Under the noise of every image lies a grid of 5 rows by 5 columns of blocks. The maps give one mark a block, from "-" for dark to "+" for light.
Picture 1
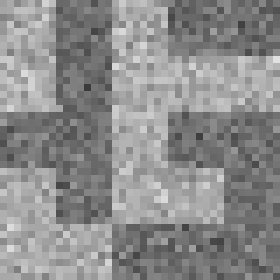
+ - + - -
+ - + + +
- - + - -
+ - + + -
+ + - - -
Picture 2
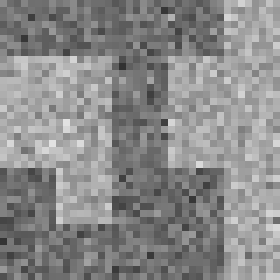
- - - - +
+ + - + +
+ + - + +
- + - - +
- - - - +
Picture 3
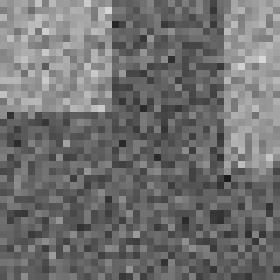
+ + - - +
+ + - - +
- - - - +
- - - - -
- - - - -
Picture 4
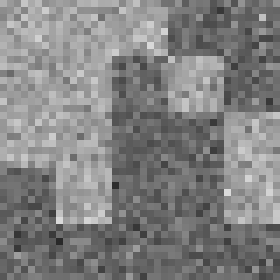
+ + + - -
+ + - + -
+ + - - +
- + - - +
- - - - -
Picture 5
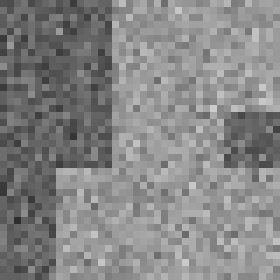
- - + + +
- - + + +
- - + + -
- + + + +
- + + + +
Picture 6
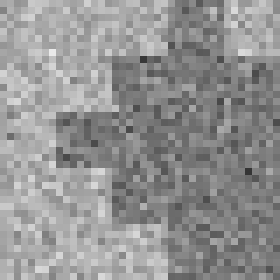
+ + + - +
+ + - - -
+ - - - -
+ + - - -
+ + + - -
